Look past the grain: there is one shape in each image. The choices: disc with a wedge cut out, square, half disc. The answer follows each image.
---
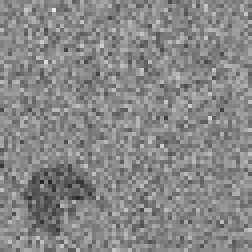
disc with a wedge cut out
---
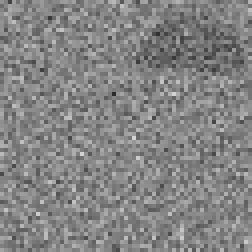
half disc
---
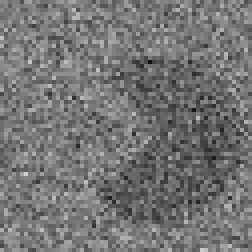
disc with a wedge cut out
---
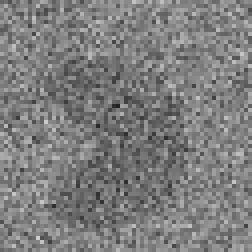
disc with a wedge cut out
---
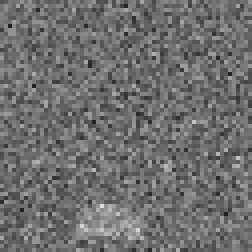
half disc
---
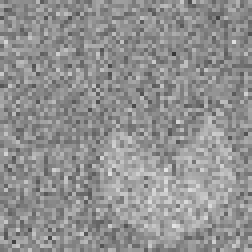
disc with a wedge cut out
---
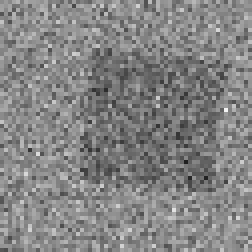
square
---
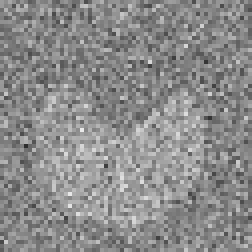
disc with a wedge cut out
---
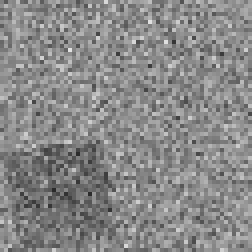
square
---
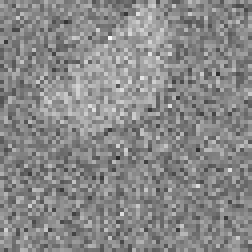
half disc
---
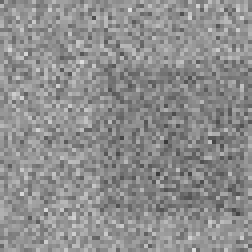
square
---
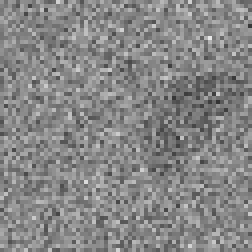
half disc
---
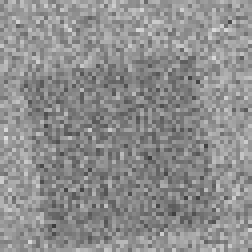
square
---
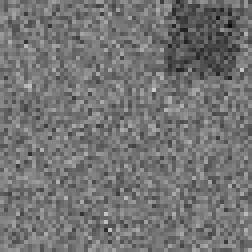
square
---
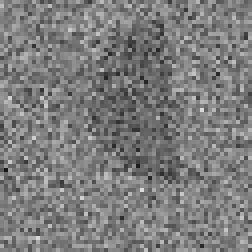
half disc
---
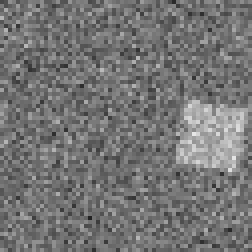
square
